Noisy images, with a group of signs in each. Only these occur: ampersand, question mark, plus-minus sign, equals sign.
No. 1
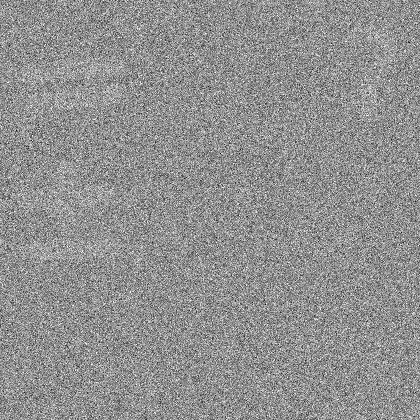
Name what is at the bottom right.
nothing
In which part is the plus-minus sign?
middle left
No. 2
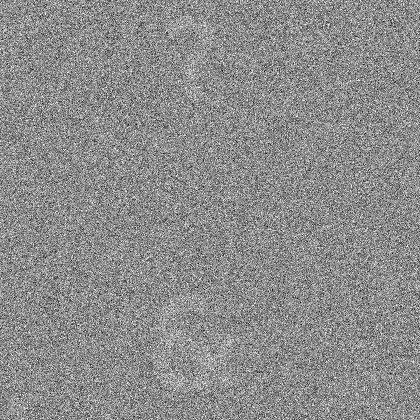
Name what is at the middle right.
nothing
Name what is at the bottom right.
nothing
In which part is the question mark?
top middle
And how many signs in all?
2
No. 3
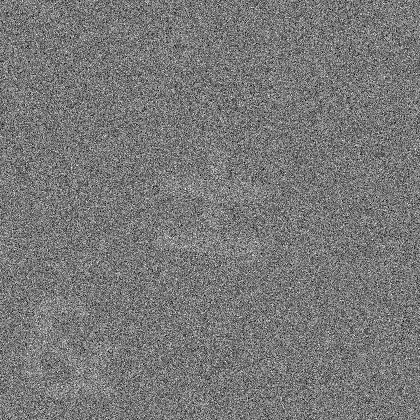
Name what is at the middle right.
nothing
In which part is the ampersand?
bottom left
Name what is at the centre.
plus-minus sign
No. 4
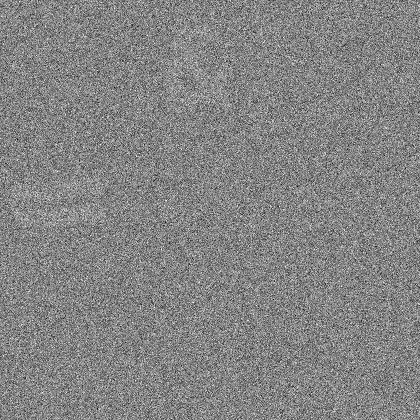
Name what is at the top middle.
ampersand
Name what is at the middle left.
equals sign
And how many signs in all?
2
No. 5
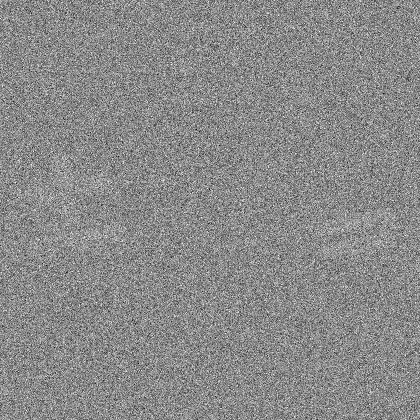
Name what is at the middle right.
equals sign
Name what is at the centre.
nothing
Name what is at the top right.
nothing
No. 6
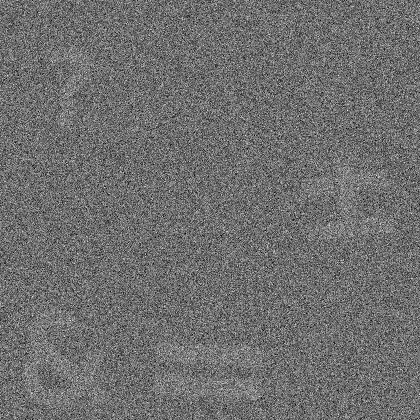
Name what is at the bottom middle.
equals sign
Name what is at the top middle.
nothing
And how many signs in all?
4
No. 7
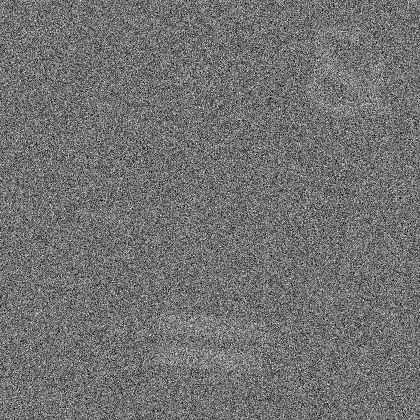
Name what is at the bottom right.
nothing
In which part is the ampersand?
top right
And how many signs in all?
2
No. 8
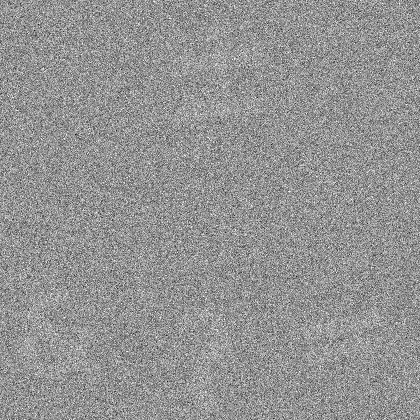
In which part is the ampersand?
bottom left
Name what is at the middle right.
nothing
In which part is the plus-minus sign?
top middle
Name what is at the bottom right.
equals sign
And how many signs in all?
4
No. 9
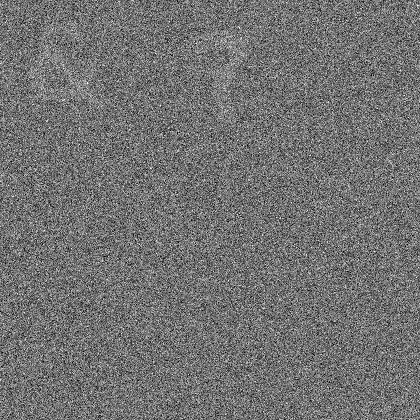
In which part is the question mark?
top middle
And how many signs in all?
2
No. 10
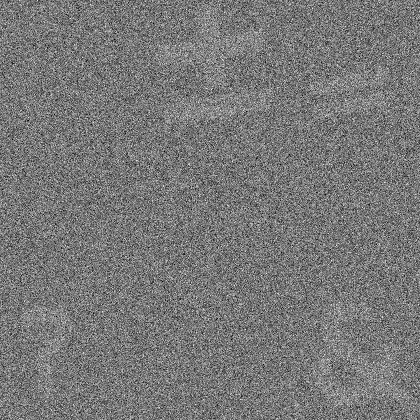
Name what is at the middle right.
nothing
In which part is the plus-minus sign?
top middle
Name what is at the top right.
equals sign
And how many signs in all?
4
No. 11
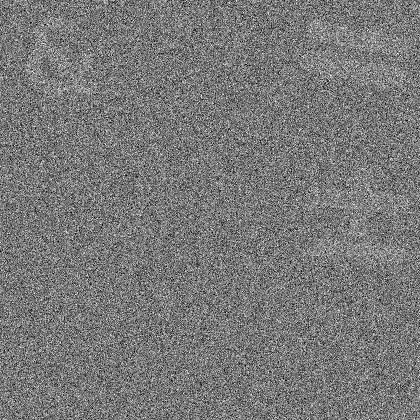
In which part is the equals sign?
top right
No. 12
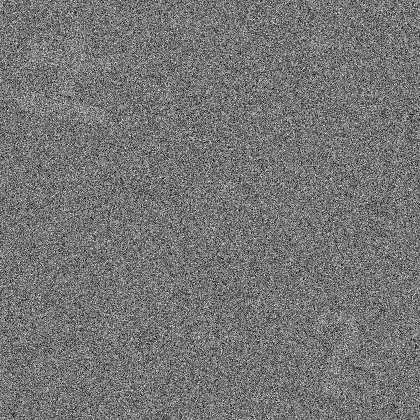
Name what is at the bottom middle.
nothing
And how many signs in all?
2
